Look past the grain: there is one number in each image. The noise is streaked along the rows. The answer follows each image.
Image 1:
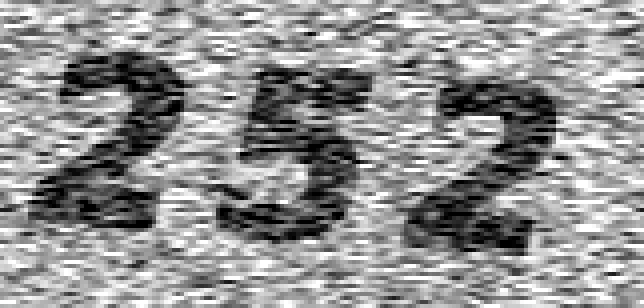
252
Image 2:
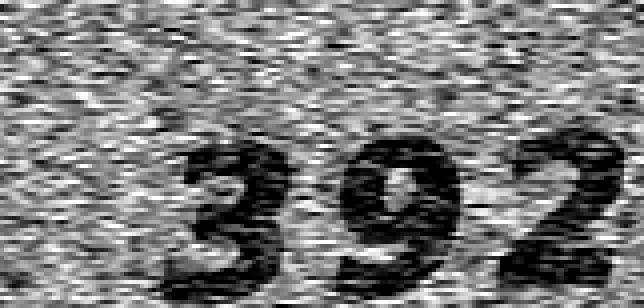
392
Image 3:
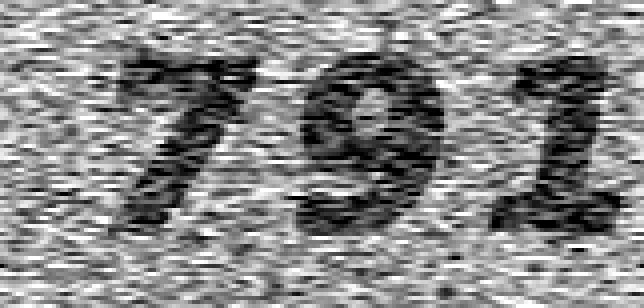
791
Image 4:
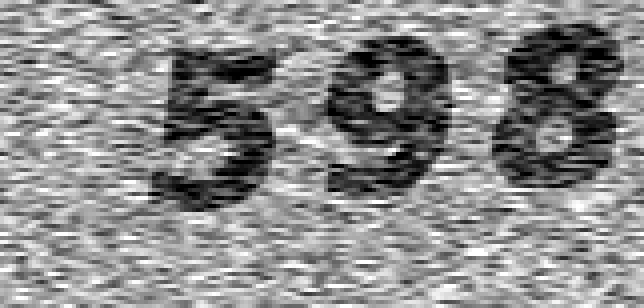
598
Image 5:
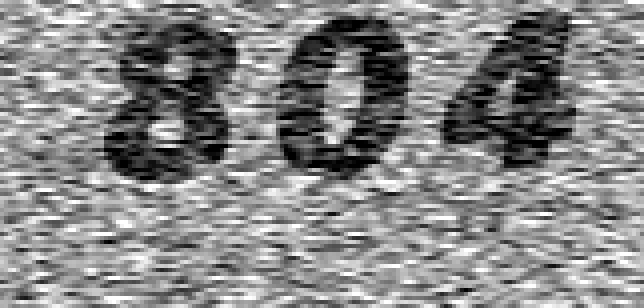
804
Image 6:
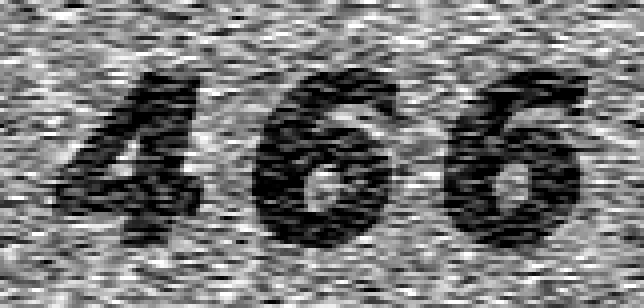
466
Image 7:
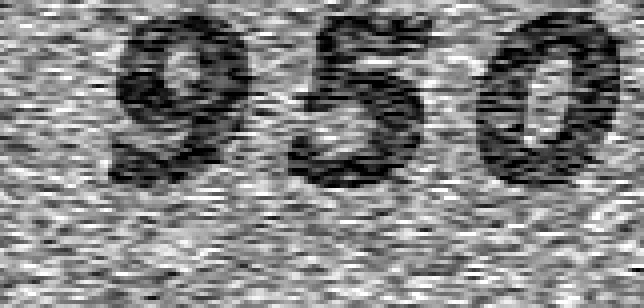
950
